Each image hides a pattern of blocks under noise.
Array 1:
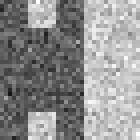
top and bottom mirror each other
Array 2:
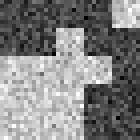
mirrored about the diagonal from the bottom left
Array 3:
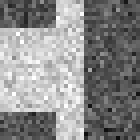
top and bottom mirror each other
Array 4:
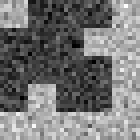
mirrored about the diagonal from the top left
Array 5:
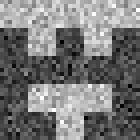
left and right mirror each other
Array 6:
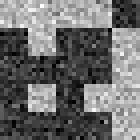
mirrored about the diagonal from the bottom left
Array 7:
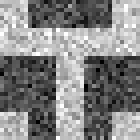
left and right mirror each other
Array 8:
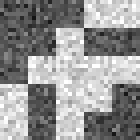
mirrored about the diagonal from the top left
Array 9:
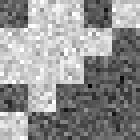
mirrored about the diagonal from the top left
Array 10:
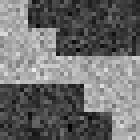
the same after a half turn
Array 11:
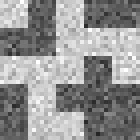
mirrored about the diagonal from the top left
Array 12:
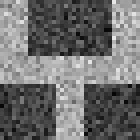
left and right mirror each other
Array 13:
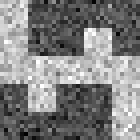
the same after a half turn
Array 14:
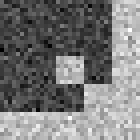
mirrored about the diagonal from the top left
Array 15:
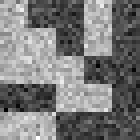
no symmetry
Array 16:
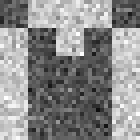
left and right mirror each other
